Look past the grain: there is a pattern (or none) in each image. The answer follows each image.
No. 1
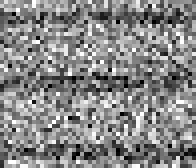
bands of rows
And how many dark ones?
3
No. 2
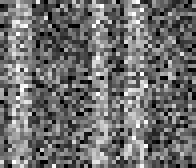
bands of columns
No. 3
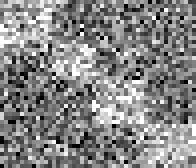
blocks along the diagonal
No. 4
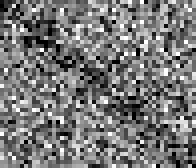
blocks along the diagonal
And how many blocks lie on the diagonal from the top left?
7
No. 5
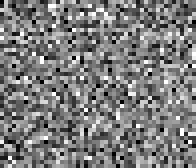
only noise
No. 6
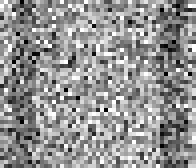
bands of columns
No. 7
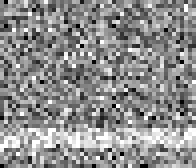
one band of rows
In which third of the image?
bottom
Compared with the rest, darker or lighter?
lighter
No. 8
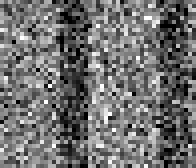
bands of columns
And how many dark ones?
2
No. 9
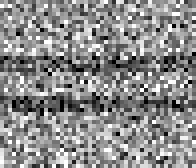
bands of rows
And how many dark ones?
2
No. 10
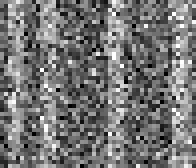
bands of columns
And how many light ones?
4
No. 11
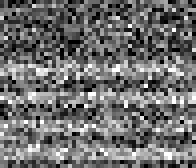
bands of rows
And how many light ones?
4
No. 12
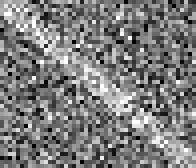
a diagonal band
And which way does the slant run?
top left to bottom right
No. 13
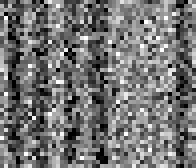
bands of columns
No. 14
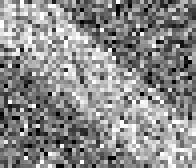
a diagonal band
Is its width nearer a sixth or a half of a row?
a half
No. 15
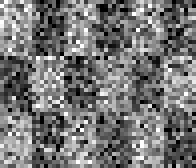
a checkerboard
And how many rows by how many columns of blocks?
3 by 6
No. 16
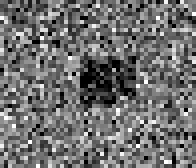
one block
